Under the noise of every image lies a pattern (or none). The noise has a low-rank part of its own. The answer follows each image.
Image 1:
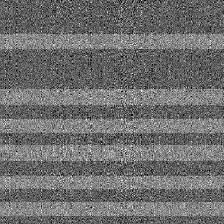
bands of rows
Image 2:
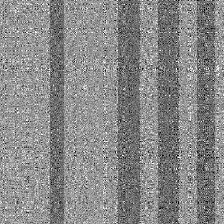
bands of columns
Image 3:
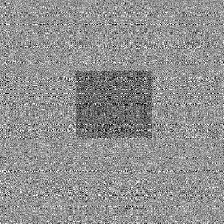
one block
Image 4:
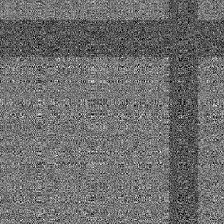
bands of rows crossing bands of columns
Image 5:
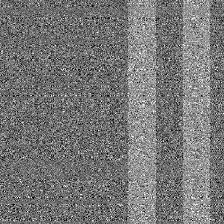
bands of columns
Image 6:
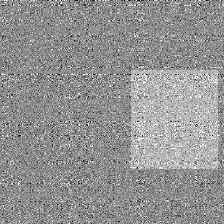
one block
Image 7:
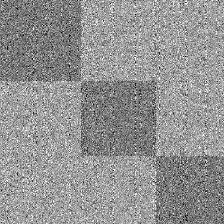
blocks along the diagonal
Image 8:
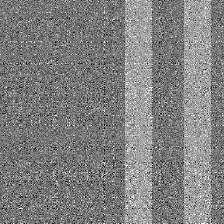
bands of columns
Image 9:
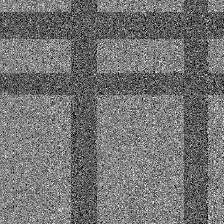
bands of rows crossing bands of columns
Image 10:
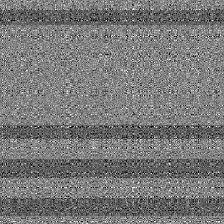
bands of rows
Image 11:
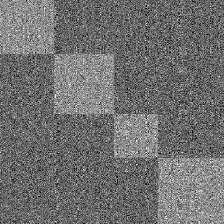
blocks along the diagonal
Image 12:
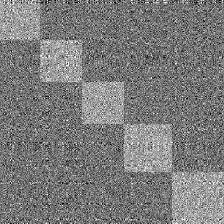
blocks along the diagonal
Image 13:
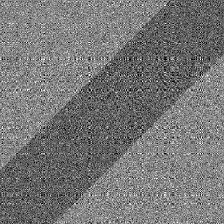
a diagonal band
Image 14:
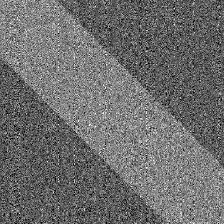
a diagonal band
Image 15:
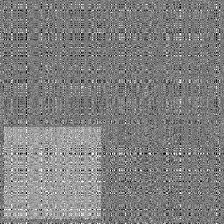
one block
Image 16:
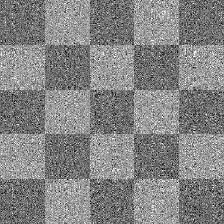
a checkerboard
